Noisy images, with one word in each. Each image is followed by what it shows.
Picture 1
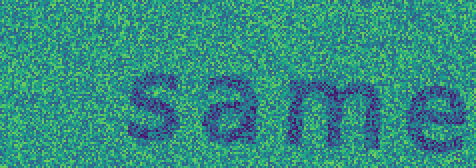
same
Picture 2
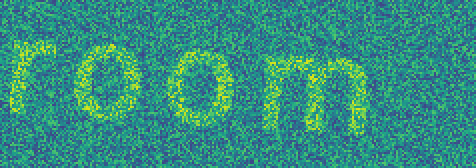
room
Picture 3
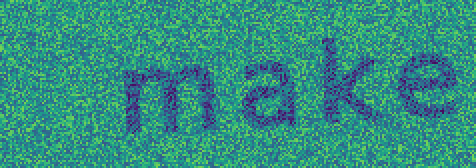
make
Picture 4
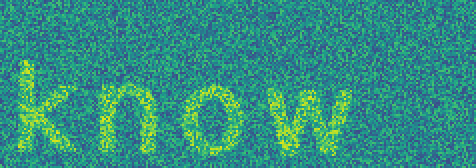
know
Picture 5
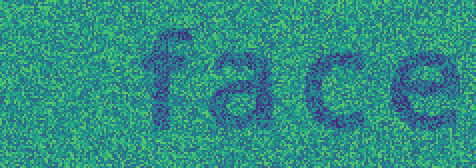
face
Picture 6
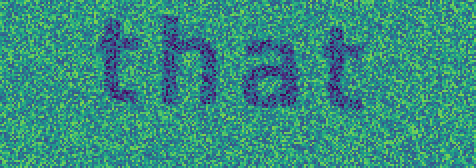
that
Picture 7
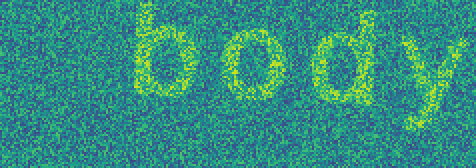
body
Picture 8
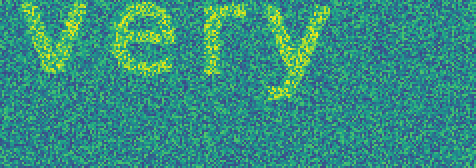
very
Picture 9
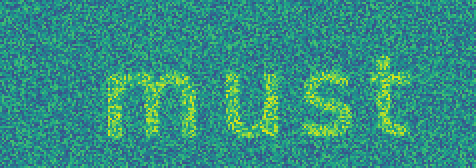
must
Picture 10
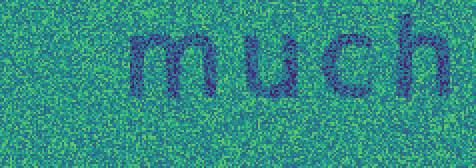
much
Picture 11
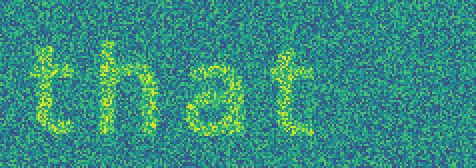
that
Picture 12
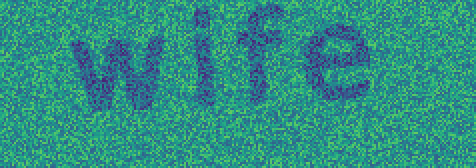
wife
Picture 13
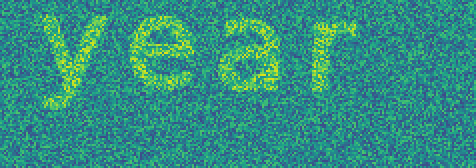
year
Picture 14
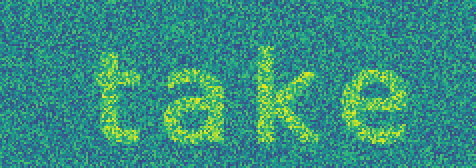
take
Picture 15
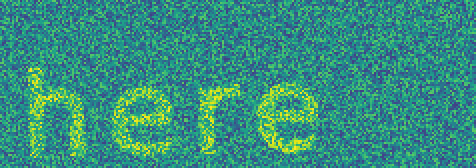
here
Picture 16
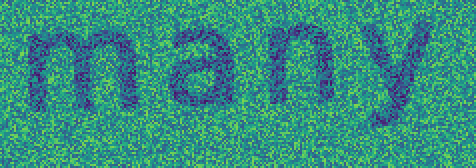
many
